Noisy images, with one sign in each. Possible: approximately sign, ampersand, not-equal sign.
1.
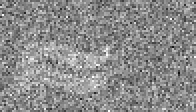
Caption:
light approximately sign
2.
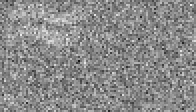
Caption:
light approximately sign, top left
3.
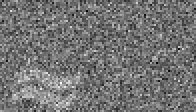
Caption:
light approximately sign, bottom left
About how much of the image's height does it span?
a third
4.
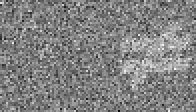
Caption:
light not-equal sign
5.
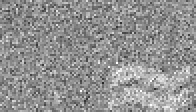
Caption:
light approximately sign, bottom right
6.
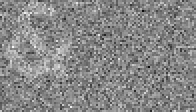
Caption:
light ampersand
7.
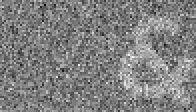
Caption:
light ampersand
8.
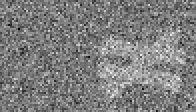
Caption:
light not-equal sign
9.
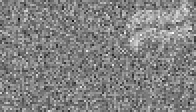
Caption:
light approximately sign, top right
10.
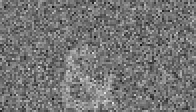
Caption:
light ampersand
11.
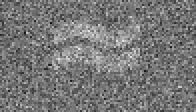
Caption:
light approximately sign
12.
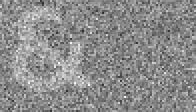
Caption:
light ampersand
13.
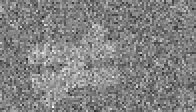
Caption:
light not-equal sign
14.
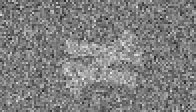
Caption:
light not-equal sign
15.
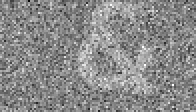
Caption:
light ampersand
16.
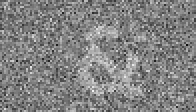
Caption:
light ampersand
